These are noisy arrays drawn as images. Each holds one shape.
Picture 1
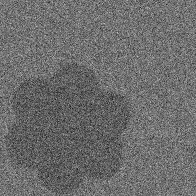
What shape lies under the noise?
flower
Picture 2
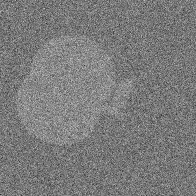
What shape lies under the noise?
apple
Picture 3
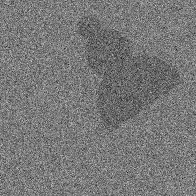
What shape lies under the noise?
chess pawn
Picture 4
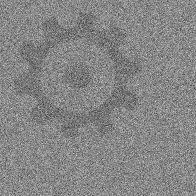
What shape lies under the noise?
gear
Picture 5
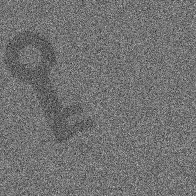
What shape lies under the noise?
key
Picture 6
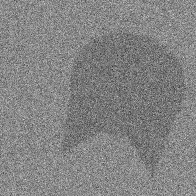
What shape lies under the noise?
cat's head
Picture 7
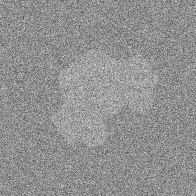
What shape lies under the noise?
car
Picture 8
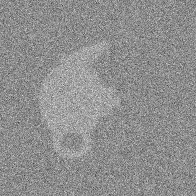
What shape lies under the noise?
teapot
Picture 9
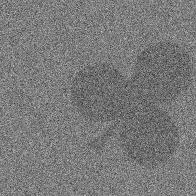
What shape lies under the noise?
club
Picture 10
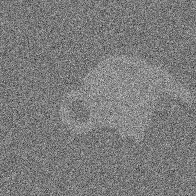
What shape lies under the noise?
teapot
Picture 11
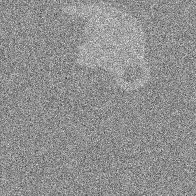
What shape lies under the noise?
teapot
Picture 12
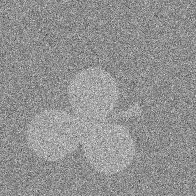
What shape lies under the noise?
club
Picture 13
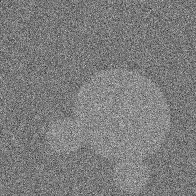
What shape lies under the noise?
bear's head
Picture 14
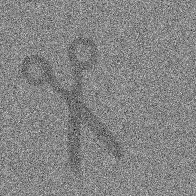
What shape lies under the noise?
pair of scissors
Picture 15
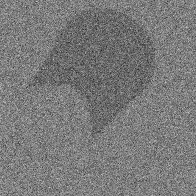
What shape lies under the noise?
cat's head
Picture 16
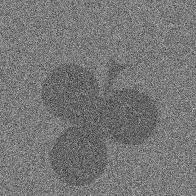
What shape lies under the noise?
club
